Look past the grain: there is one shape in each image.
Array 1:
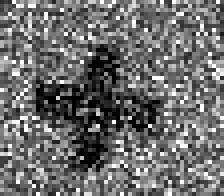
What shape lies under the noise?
cross
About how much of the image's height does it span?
two thirds
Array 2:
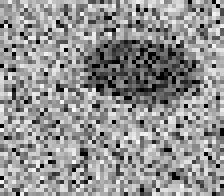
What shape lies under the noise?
ellipse
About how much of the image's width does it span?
half
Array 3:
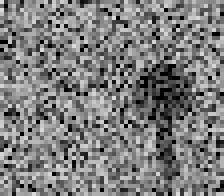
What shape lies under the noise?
lollipop
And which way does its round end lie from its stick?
up
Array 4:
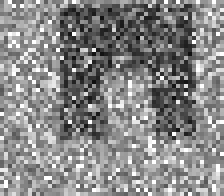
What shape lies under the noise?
square with a notch
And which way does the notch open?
down
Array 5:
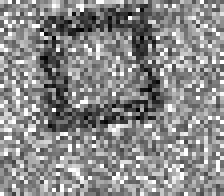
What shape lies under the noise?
square frame
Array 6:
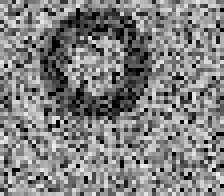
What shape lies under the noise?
ring
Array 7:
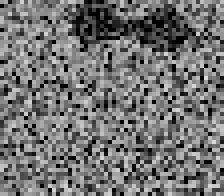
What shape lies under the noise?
dumbbell
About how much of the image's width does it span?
half
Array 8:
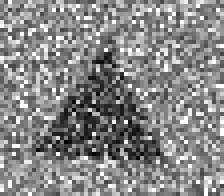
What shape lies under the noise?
triangle
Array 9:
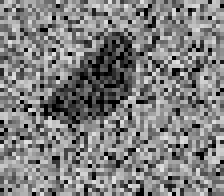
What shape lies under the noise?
half disc
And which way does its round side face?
down and right
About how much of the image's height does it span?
half
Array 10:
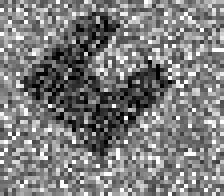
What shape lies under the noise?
square with a notch
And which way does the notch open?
up and right
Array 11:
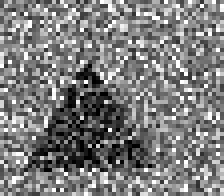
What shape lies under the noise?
triangle
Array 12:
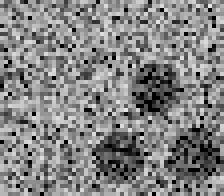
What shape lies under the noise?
three dots
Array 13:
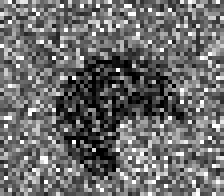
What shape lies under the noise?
disc with a wedge cut out
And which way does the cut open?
down and right
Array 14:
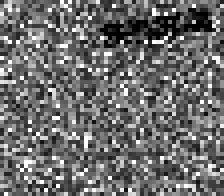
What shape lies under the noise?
bar
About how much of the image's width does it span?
half
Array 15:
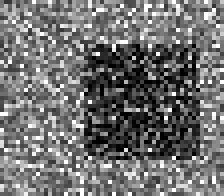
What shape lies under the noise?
square
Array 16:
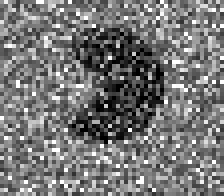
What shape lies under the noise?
disc with a wedge cut out
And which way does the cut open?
left
